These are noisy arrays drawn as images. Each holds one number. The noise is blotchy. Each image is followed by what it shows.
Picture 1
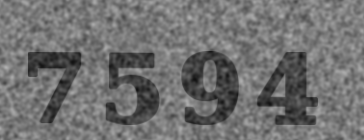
7594
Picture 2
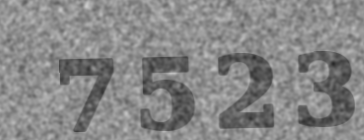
7523
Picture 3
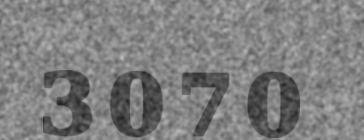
3070
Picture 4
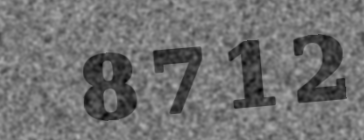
8712
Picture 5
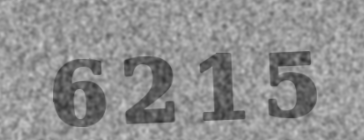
6215
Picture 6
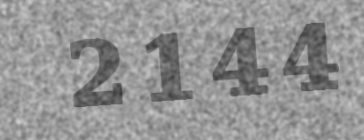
2144
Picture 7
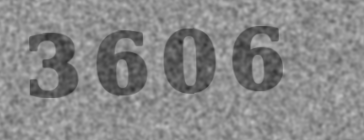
3606
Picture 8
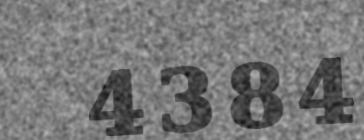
4384
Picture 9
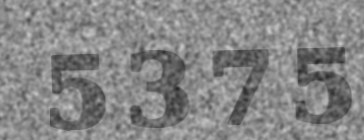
5375
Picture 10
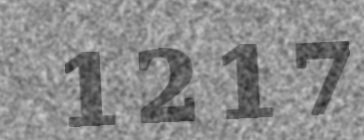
1217
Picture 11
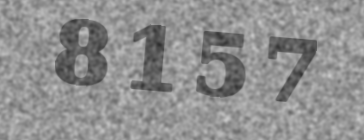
8157
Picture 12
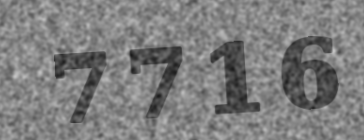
7716
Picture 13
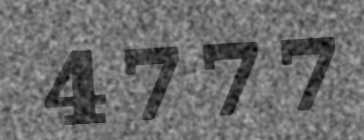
4777
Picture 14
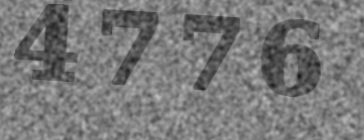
4776
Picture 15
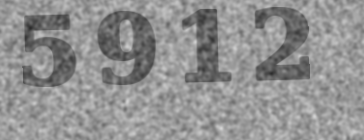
5912
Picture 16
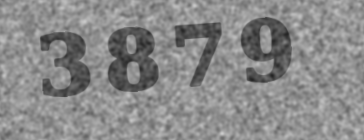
3879
